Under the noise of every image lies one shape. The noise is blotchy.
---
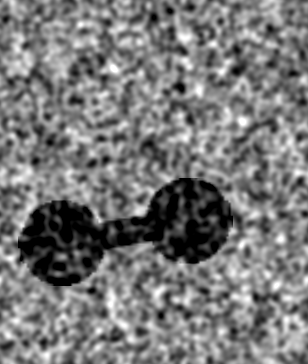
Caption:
dark dumbbell
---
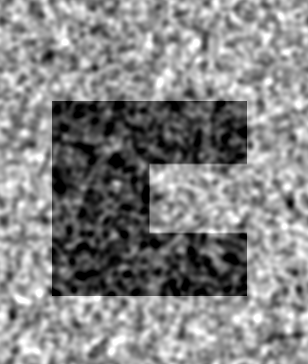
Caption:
dark square with a notch
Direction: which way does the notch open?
right
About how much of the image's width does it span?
two thirds
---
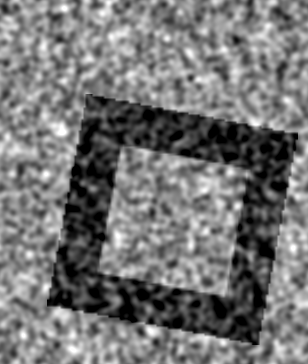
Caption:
dark square frame
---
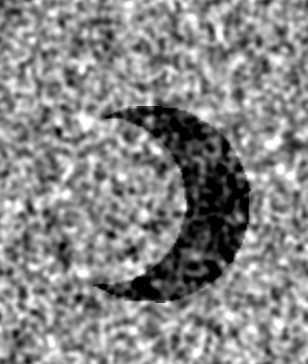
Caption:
dark crescent
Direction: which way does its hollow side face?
left
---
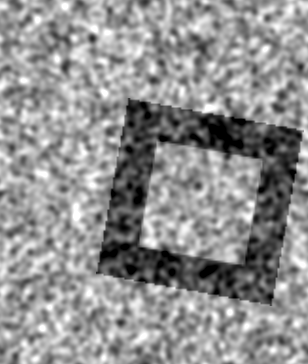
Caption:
dark square frame
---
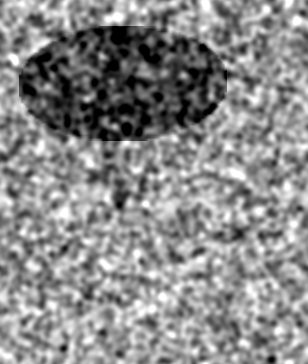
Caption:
dark ellipse
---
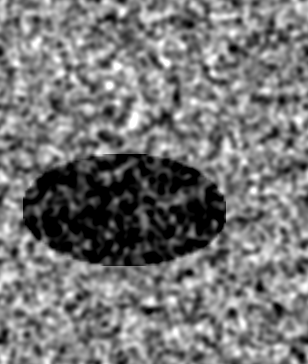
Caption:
dark ellipse
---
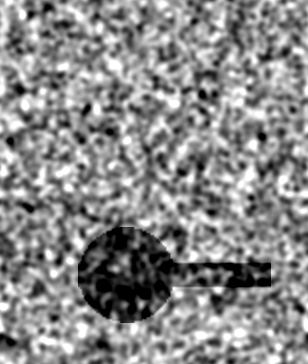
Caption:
dark lollipop
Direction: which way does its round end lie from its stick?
left
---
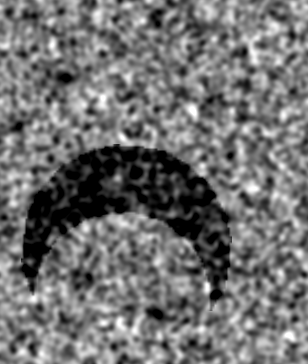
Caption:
dark crescent
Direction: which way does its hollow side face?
down
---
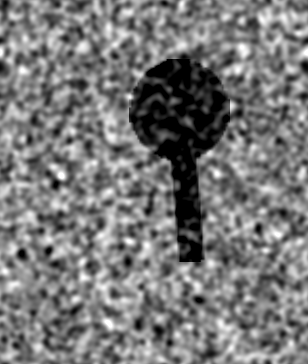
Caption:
dark lollipop
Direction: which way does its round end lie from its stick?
up
